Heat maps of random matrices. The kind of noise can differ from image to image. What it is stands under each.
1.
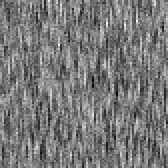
streaked along the columns
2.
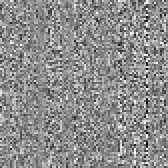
columns of uneven size
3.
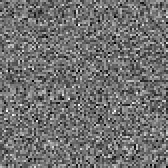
low rank plus noise
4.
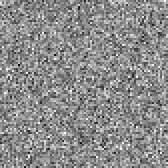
independent entries
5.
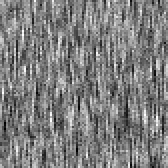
streaked along the columns
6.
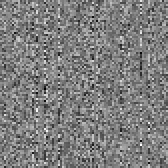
columns of uneven size
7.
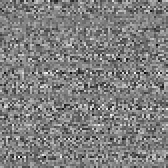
rows of uneven size
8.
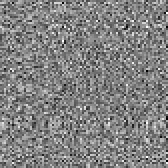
low rank plus noise
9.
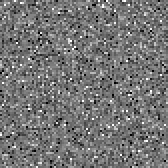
heavy tails
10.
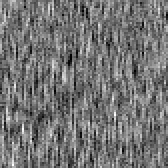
streaked along the columns
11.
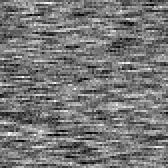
streaked along the rows
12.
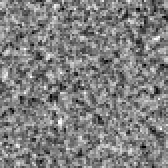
blotchy
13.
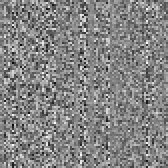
columns of uneven size
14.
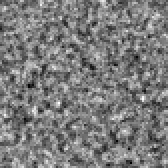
blotchy
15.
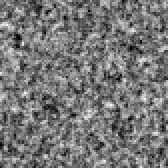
blotchy
